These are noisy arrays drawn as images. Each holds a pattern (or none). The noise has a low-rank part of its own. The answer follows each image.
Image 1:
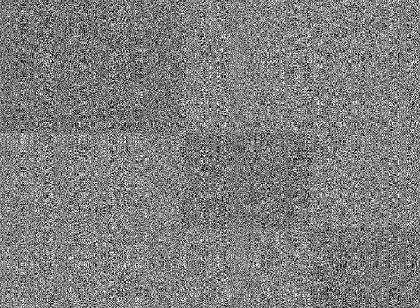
blocks along the diagonal
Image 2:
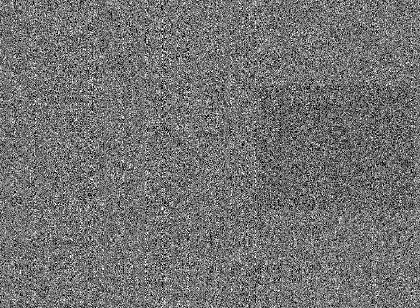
one block
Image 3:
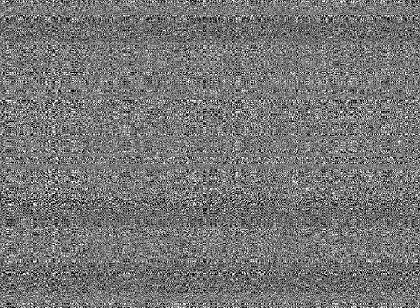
bands of rows
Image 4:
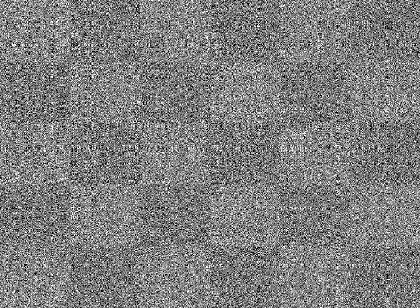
a checkerboard
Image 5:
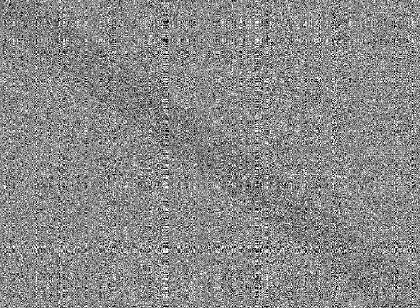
a diagonal band
